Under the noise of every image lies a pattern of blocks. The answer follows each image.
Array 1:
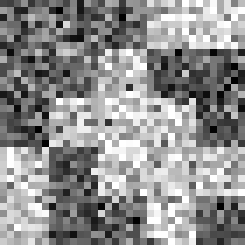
mirrored about the diagonal from the top left
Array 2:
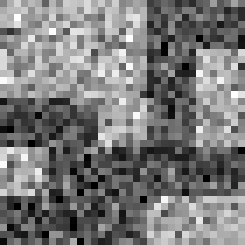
no symmetry
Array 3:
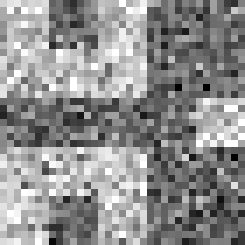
top and bottom mirror each other
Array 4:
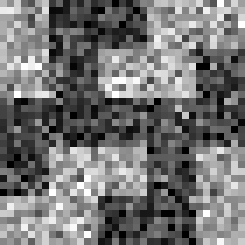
the same after a half turn
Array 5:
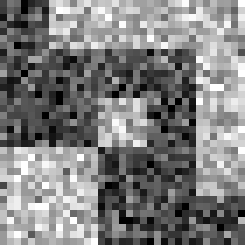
mirrored about the diagonal from the bottom left
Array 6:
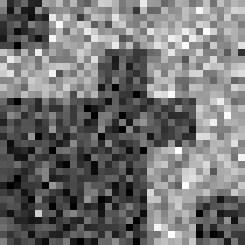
mirrored about the diagonal from the bottom left
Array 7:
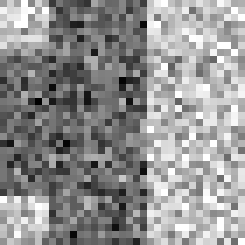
top and bottom mirror each other
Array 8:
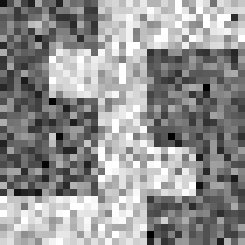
the same after a half turn
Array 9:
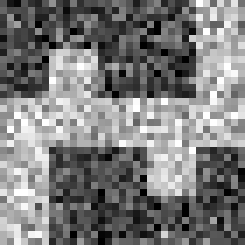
the same after a half turn
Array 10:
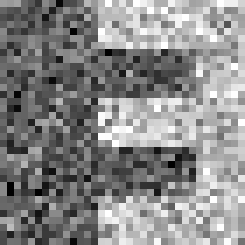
top and bottom mirror each other
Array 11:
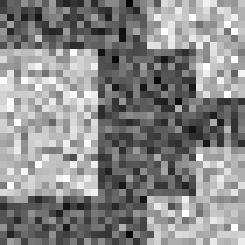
top and bottom mirror each other
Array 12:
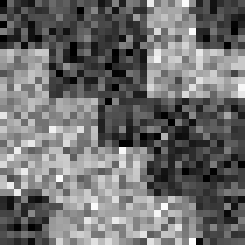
mirrored about the diagonal from the bottom left
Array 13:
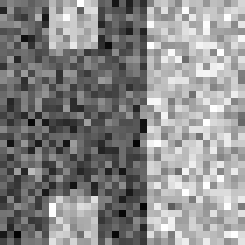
top and bottom mirror each other
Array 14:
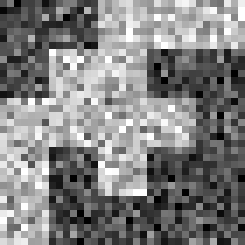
mirrored about the diagonal from the top left
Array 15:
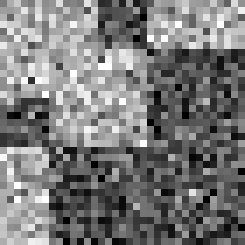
mirrored about the diagonal from the top left
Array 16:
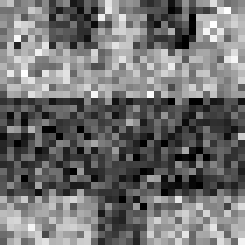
left and right mirror each other
